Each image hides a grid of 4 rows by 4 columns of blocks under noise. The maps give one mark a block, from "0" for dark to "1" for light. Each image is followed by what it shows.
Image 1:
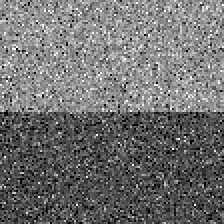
1 1 1 1
1 1 1 1
0 0 0 0
0 0 0 0
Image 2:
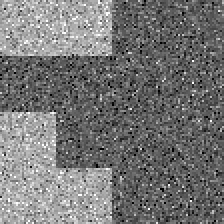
1 1 0 0
0 0 0 0
1 0 0 0
1 1 0 0
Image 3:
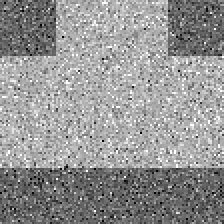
0 1 1 0
1 1 1 1
1 1 1 1
0 0 0 0
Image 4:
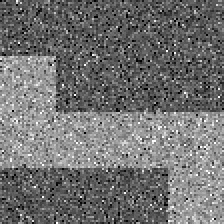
0 0 0 0
1 0 0 0
1 1 1 1
0 0 0 1
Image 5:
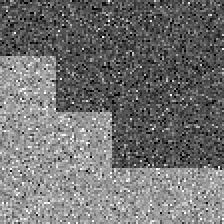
0 0 0 0
1 0 0 0
1 1 0 0
1 1 1 1
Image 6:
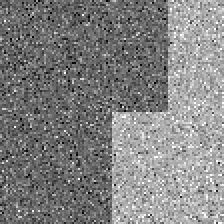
0 0 0 1
0 0 0 1
0 0 1 1
0 0 1 1
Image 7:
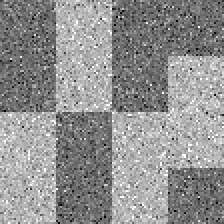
0 1 0 0
0 1 0 1
1 0 1 1
1 0 1 0
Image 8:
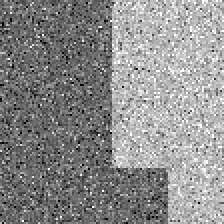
0 0 1 1
0 0 1 1
0 0 1 1
0 0 0 1
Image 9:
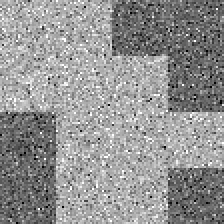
1 1 0 0
1 1 1 0
0 1 1 1
0 1 1 0
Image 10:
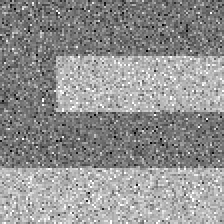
0 0 0 0
0 1 1 1
0 0 0 0
1 1 1 1
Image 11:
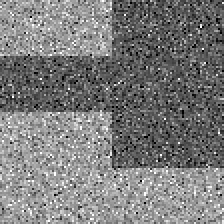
1 1 0 0
0 0 0 0
1 1 0 0
1 1 1 1
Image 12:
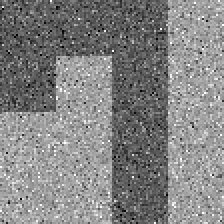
0 0 0 1
0 1 0 1
1 1 0 1
1 1 0 1
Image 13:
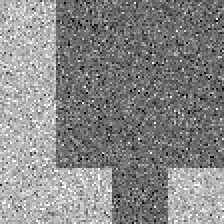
1 0 0 0
1 0 0 0
1 0 0 0
1 1 0 1
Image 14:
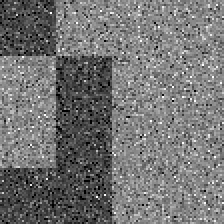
0 1 1 1
1 0 1 1
1 0 1 1
0 0 1 1
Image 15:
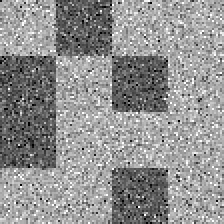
1 0 1 1
0 1 0 1
0 1 1 1
1 1 0 1
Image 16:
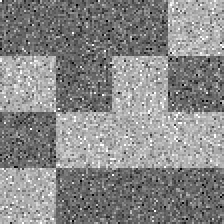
0 0 0 1
1 0 1 0
0 1 1 1
1 0 0 0
